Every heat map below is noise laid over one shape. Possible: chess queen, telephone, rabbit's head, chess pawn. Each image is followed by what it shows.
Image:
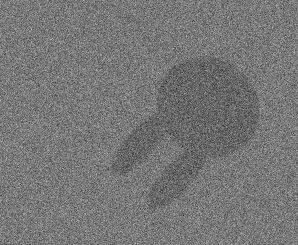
rabbit's head
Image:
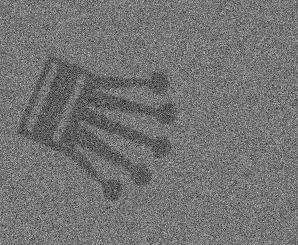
chess queen
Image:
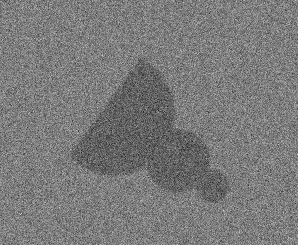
chess pawn
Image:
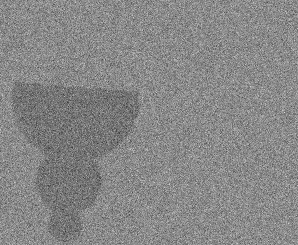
chess pawn
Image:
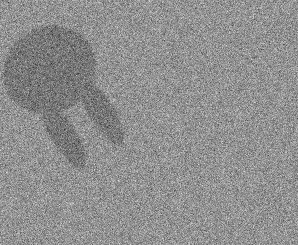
rabbit's head
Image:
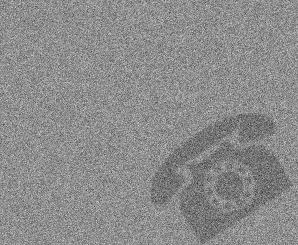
telephone
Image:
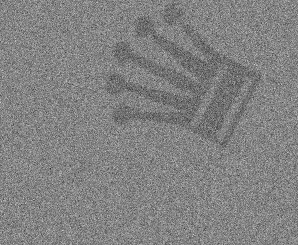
chess queen
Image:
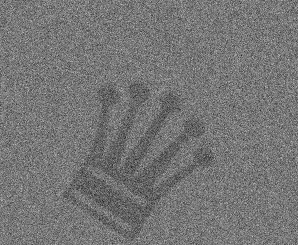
chess queen
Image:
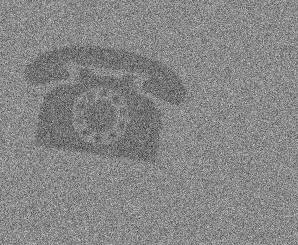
telephone
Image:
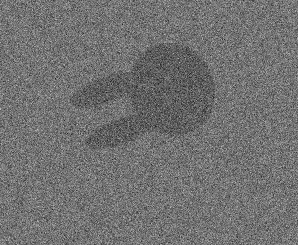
rabbit's head
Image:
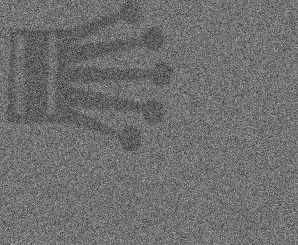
chess queen
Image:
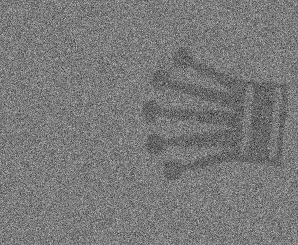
chess queen
